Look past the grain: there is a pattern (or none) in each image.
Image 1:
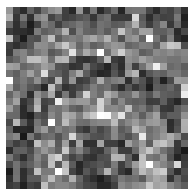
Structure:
rings round one point
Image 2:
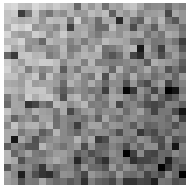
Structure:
a smooth slope
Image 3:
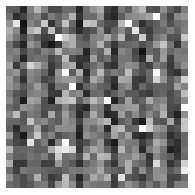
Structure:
vertical stripes
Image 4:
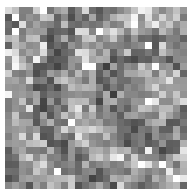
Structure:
rings round one point
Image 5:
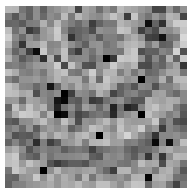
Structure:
rings round one point
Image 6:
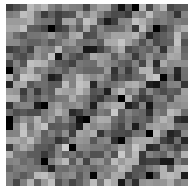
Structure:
diagonal stripes
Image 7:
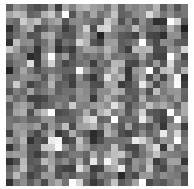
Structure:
vertical stripes
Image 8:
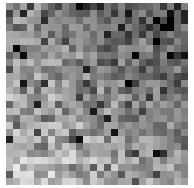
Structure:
a smooth slope
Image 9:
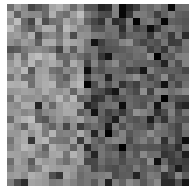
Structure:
a sharp edge
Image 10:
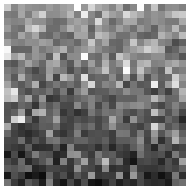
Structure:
a smooth slope
